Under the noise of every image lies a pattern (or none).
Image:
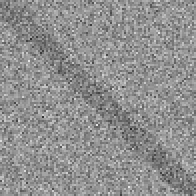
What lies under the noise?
a diagonal band
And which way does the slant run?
top left to bottom right
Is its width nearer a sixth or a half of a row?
a sixth
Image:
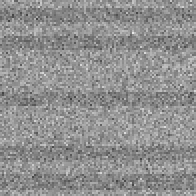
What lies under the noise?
bands of rows
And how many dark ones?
5
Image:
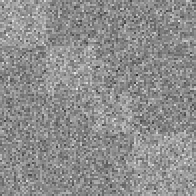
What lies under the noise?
blocks along the diagonal
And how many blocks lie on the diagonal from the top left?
4
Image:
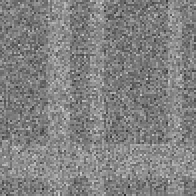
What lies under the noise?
bands of rows crossing bands of columns
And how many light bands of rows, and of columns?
1 and 3
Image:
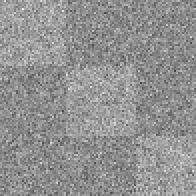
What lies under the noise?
blocks along the diagonal
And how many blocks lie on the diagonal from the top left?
3
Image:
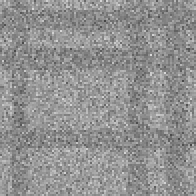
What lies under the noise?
bands of rows crossing bands of columns
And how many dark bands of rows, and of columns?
3 and 3
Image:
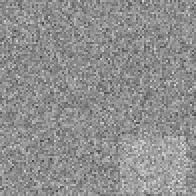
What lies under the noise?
one block
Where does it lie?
bottom right
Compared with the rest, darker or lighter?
lighter
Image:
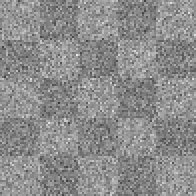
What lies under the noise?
a checkerboard
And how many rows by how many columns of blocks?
5 by 5
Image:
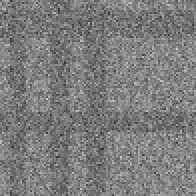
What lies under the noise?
bands of rows crossing bands of columns
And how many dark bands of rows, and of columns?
2 and 3
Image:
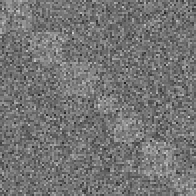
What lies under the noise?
blocks along the diagonal
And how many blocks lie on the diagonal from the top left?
7
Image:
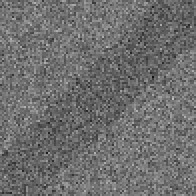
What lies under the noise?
a diagonal band
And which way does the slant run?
bottom left to top right
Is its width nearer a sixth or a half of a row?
a half
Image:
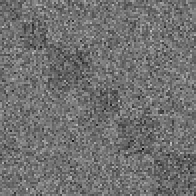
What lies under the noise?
blocks along the diagonal
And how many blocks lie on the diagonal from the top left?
6
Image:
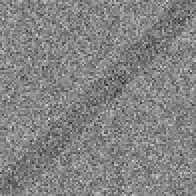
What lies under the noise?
a diagonal band
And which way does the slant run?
bottom left to top right
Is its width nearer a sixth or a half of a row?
a sixth
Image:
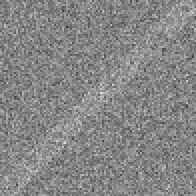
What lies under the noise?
a diagonal band
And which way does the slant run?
bottom left to top right
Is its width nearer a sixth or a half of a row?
a sixth
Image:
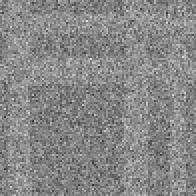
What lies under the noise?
bands of rows crossing bands of columns
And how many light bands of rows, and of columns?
2 and 3
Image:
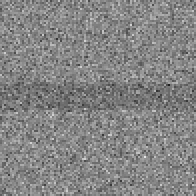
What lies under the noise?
one band of rows
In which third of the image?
middle
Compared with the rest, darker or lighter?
darker
